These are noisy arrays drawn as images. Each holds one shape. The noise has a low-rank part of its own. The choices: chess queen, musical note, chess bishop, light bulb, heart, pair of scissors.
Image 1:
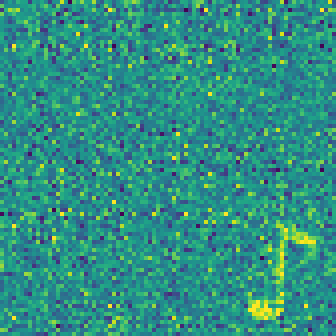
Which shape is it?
musical note
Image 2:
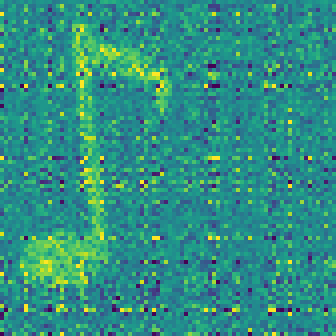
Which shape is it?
musical note
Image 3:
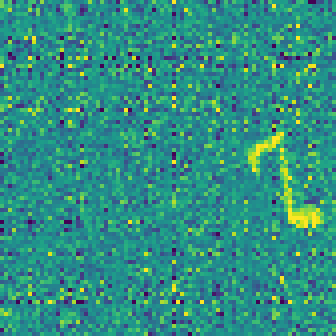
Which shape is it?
musical note
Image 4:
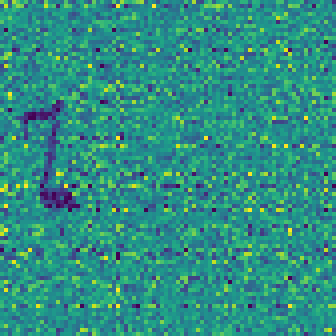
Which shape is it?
musical note
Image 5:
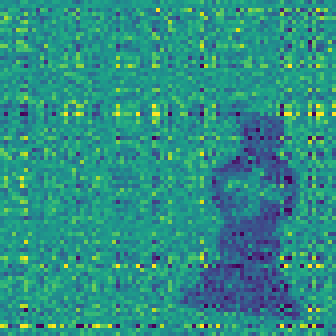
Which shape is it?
chess bishop
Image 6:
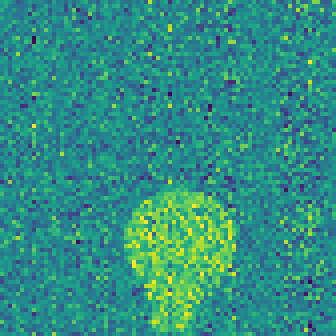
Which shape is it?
light bulb
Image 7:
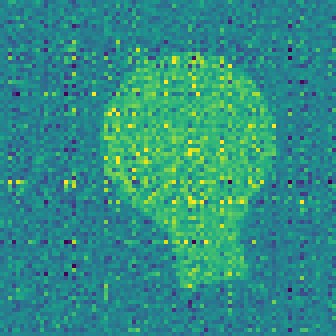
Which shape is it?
light bulb
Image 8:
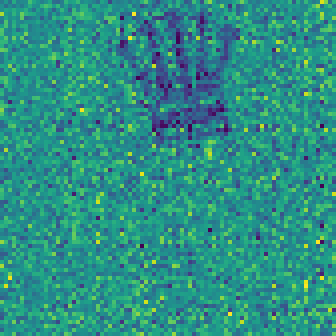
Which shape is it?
chess queen
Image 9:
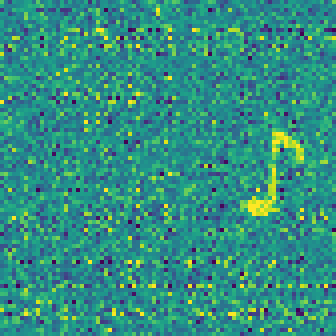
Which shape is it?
musical note
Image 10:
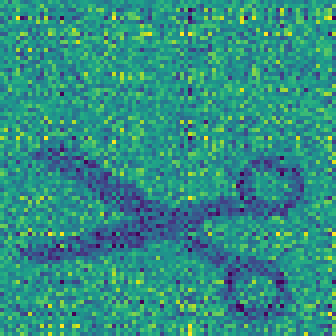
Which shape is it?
pair of scissors
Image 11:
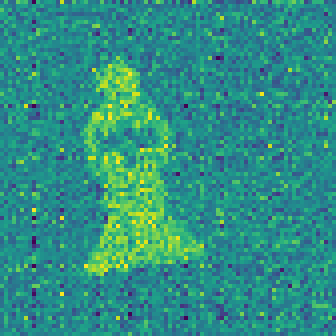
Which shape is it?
chess bishop
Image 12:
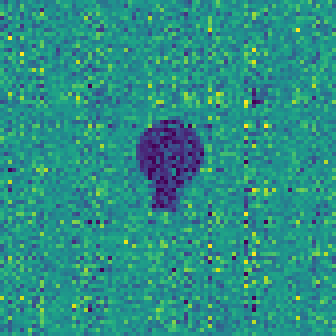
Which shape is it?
light bulb
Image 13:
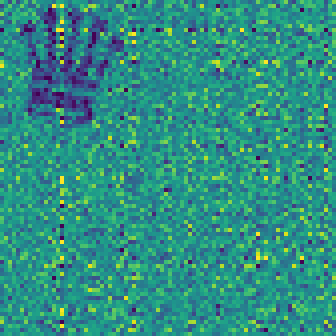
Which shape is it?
chess queen
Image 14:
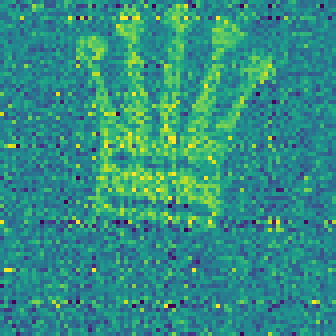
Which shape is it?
chess queen
